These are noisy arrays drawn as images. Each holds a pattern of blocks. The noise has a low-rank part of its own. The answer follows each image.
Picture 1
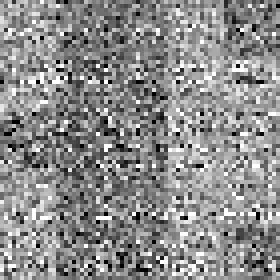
top and bottom mirror each other
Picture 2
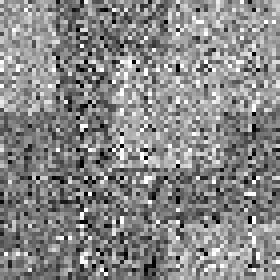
mirrored about the diagonal from the bottom left
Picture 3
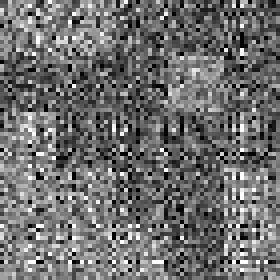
mirrored about the diagonal from the bottom left
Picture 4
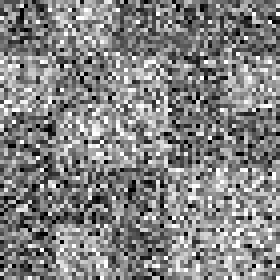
mirrored about the diagonal from the top left
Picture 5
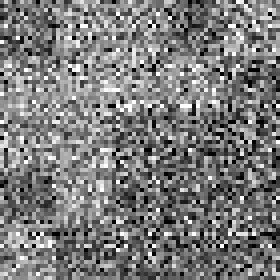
mirrored about the diagonal from the top left
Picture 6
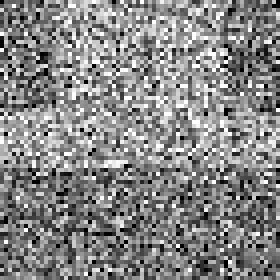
left and right mirror each other
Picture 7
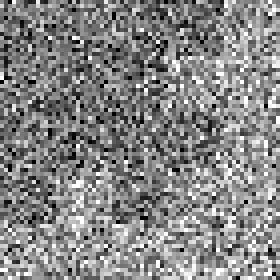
mirrored about the diagonal from the top left
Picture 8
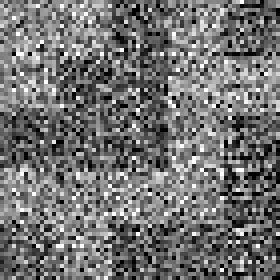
mirrored about the diagonal from the top left
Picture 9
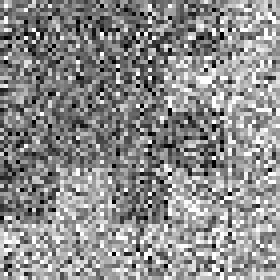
mirrored about the diagonal from the top left
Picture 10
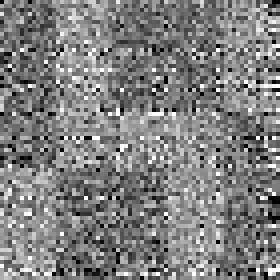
the same after a half turn
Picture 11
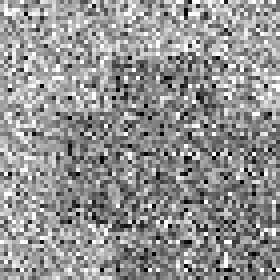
mirrored about the diagonal from the top left
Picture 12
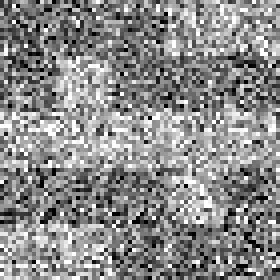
the same after a half turn
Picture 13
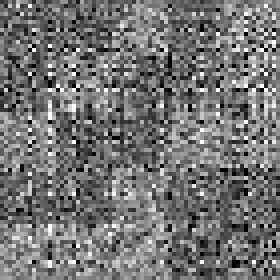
mirrored about the diagonal from the top left
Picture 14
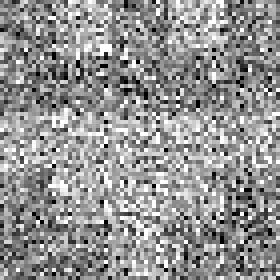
left and right mirror each other
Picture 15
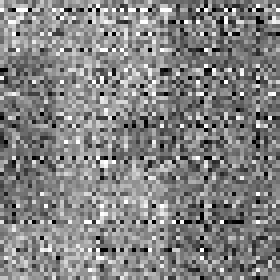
top and bottom mirror each other
